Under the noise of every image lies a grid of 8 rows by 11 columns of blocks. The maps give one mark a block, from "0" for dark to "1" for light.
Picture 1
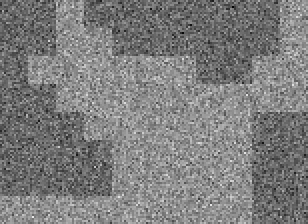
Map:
0 0 1 0 0 0 0 0 0 0 1
0 0 1 1 0 0 0 0 0 0 1
0 1 1 1 1 1 1 0 0 1 1
0 0 1 1 1 1 1 1 1 1 1
0 0 0 1 1 1 1 1 1 0 0
0 0 0 0 1 1 1 1 1 0 0
0 0 0 0 1 1 1 1 1 0 0
1 1 1 1 1 1 1 1 1 0 0
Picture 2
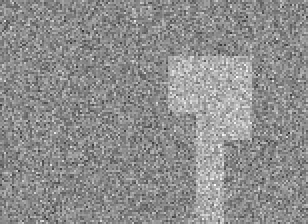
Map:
0 0 0 0 0 0 0 0 0 0 0
0 0 0 0 0 0 0 0 0 0 0
0 0 0 0 0 0 1 1 1 0 0
0 0 0 0 0 0 1 1 1 0 0
0 0 0 0 0 0 0 1 1 0 0
0 0 0 0 0 0 0 1 0 0 0
0 0 0 0 0 0 0 1 0 0 0
0 0 0 0 0 0 0 1 0 0 0
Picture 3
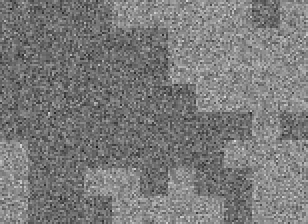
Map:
0 0 0 0 1 1 1 1 1 0 1
0 0 0 0 0 0 1 1 1 1 1
0 0 0 0 0 0 1 1 1 1 1
0 0 0 0 0 0 0 1 1 1 1
0 0 0 0 0 0 0 0 0 1 0
1 0 0 0 0 0 0 0 1 1 1
1 0 0 1 1 0 1 0 0 1 1
1 0 0 0 1 1 1 1 0 1 1
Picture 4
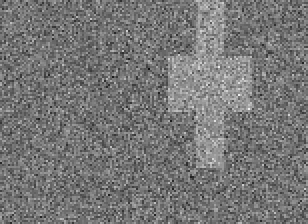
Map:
0 0 0 0 0 0 0 1 0 0 0
0 0 0 0 0 0 0 1 0 0 0
0 0 0 0 0 0 1 1 1 0 0
0 0 0 0 0 0 1 1 1 0 0
0 0 0 0 0 0 0 1 0 0 0
0 0 0 0 0 0 0 1 0 0 0
0 0 0 0 0 0 0 0 0 0 0
0 0 0 0 0 0 0 0 0 0 0
